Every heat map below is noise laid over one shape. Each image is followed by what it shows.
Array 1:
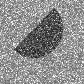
half disc
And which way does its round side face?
down and right
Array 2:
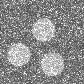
three dots
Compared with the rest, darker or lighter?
lighter
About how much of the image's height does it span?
two thirds
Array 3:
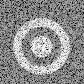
bullseye
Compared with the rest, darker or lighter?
lighter
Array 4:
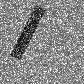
bar
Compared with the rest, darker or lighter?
darker
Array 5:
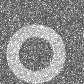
ring
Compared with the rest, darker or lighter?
lighter
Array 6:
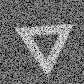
triangle frame
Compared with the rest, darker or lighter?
lighter
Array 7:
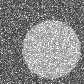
disc
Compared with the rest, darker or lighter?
lighter
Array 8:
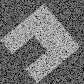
square with a notch
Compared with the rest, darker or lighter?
lighter
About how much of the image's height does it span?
nearly all
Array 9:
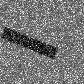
bar
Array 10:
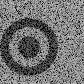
bullseye
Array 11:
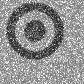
bullseye
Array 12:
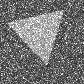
triangle
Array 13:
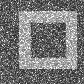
square frame
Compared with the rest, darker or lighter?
lighter
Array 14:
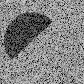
half disc
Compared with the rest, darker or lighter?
darker
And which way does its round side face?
up and left
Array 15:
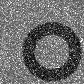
ring
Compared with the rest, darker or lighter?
darker
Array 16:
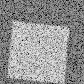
square
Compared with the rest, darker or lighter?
lighter
